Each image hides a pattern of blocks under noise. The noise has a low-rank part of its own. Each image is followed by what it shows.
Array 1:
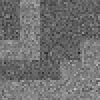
no symmetry
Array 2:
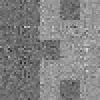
top and bottom mirror each other
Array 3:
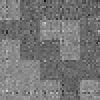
mirrored about the diagonal from the bottom left
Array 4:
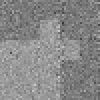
mirrored about the diagonal from the bottom left
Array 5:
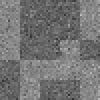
no symmetry
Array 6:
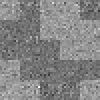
mirrored about the diagonal from the bottom left
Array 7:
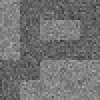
no symmetry
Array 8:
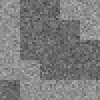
mirrored about the diagonal from the bottom left
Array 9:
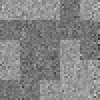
no symmetry
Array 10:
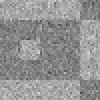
top and bottom mirror each other
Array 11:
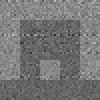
left and right mirror each other
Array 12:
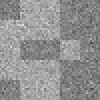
top and bottom mirror each other
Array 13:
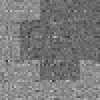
mirrored about the diagonal from the bottom left
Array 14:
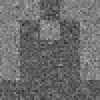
left and right mirror each other
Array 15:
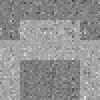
left and right mirror each other
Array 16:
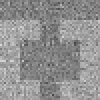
left and right mirror each other
